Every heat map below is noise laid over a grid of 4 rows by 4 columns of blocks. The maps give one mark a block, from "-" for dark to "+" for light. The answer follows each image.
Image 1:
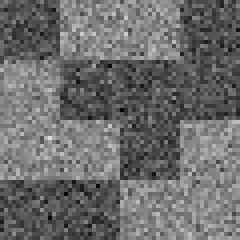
- + + -
+ - - -
+ + - +
- - + +
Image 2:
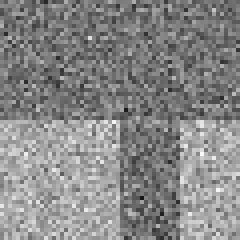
- - - -
- - - -
+ + - +
+ + - +
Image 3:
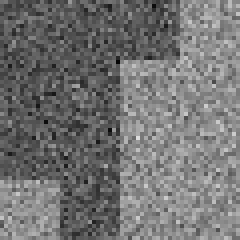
- - - +
- - + +
- - + +
+ - + +
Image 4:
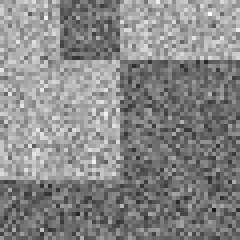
+ - + +
+ + - -
+ + - -
- - - -
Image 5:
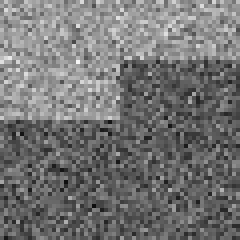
+ + + +
+ + - -
- - - -
- - - -
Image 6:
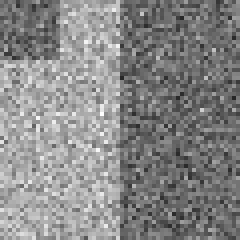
- + - -
+ + - -
+ + - -
+ + - -
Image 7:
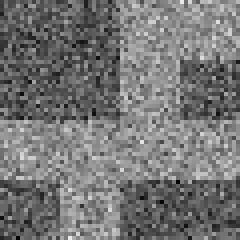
- - + +
- - + -
+ + + +
- + - -
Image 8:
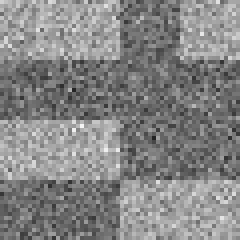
+ + - +
- - - -
+ + - -
- - + +
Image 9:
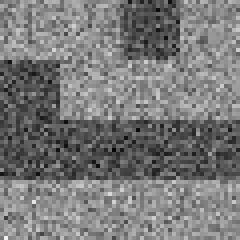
+ + - +
- + + +
- - - -
+ + + +
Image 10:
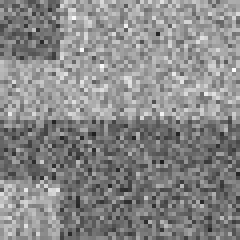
- + + +
+ + + +
- - - -
+ - - -
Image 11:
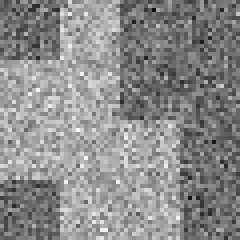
- + - -
+ + - -
+ + + -
- + + -
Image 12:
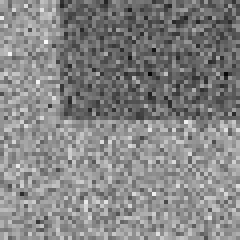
+ - - -
+ - - -
+ + + +
+ + + +
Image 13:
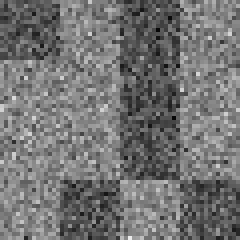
- + - +
+ + - +
+ + - +
+ - + -
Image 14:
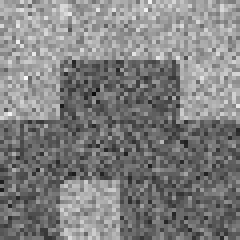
+ + + +
+ - - +
- - - -
- + - -
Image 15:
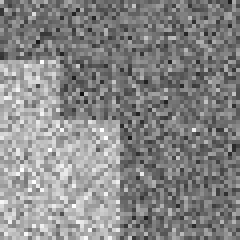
- - - -
+ - - -
+ + - -
+ + - -
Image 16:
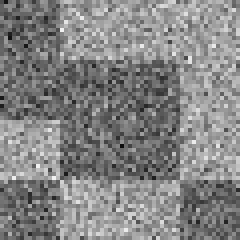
- + + +
- - - +
+ - - +
- + + -
